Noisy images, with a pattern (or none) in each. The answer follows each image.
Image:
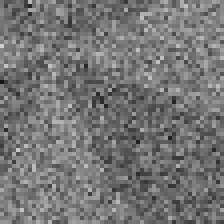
spokes from one point
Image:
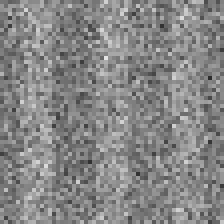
vertical stripes
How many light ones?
3
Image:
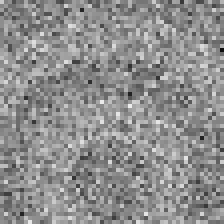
rings round one point
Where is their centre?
bottom middle
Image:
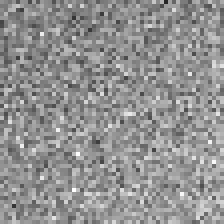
a smooth slope
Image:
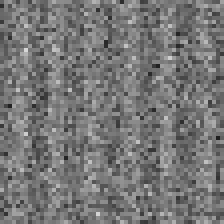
vertical stripes
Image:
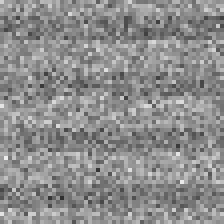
horizontal stripes
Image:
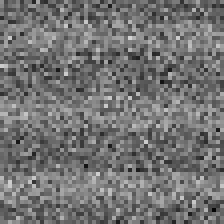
horizontal stripes
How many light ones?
3
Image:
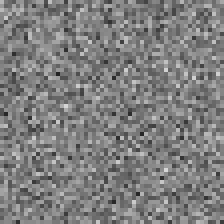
only noise
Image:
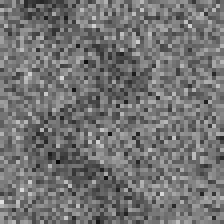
a wavy band
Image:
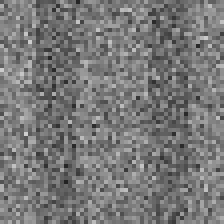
vertical stripes
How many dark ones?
2
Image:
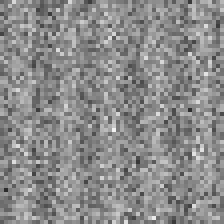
vertical stripes
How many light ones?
5
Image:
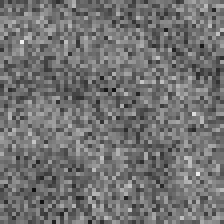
rings round one point
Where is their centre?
bottom left
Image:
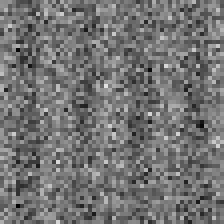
vertical stripes
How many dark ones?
4
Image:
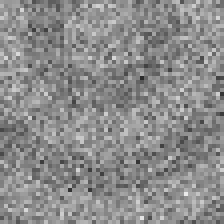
rings round one point
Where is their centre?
top middle
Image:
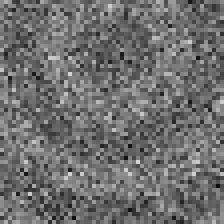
rings round one point
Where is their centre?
top middle
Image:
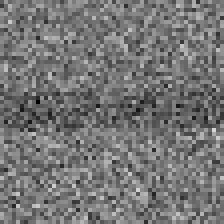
one horizontal stripe
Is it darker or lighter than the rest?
darker
